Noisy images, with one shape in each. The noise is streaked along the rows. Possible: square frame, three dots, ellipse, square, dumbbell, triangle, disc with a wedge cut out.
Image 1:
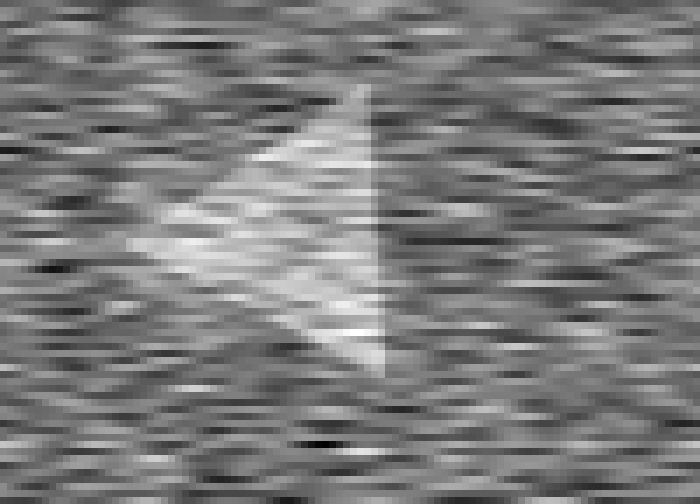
triangle
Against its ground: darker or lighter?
lighter
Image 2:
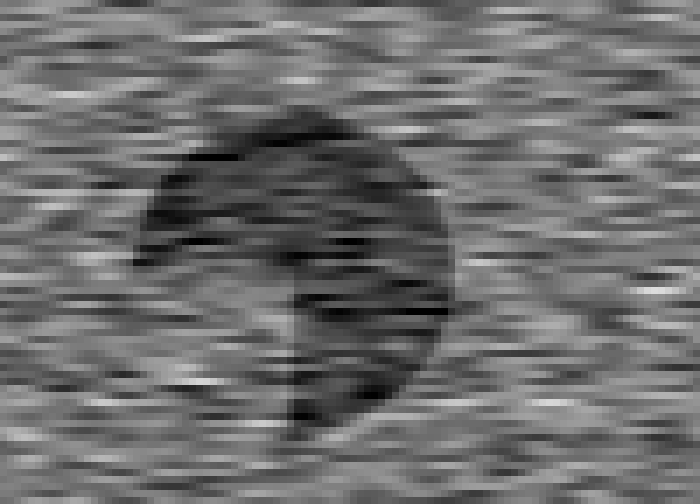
disc with a wedge cut out
